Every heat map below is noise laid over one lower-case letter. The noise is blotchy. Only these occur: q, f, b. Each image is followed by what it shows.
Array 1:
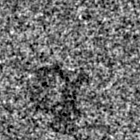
dark q
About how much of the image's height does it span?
half
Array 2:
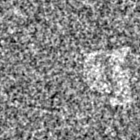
light q, middle right
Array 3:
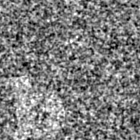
light b
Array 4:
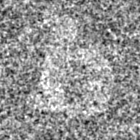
light b
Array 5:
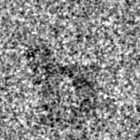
dark b
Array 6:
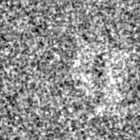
light q
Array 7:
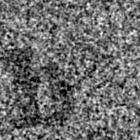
dark b
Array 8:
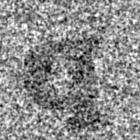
dark q
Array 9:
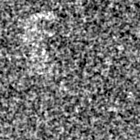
light f
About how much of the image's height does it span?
half
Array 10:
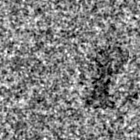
dark f
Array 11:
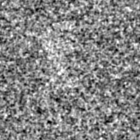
light f
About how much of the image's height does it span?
half
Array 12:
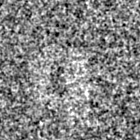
light q
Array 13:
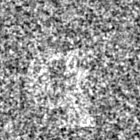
light q
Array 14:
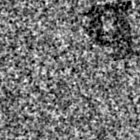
dark q, top right
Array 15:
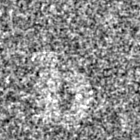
light b
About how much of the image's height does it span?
half
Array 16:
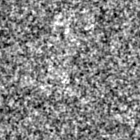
light f
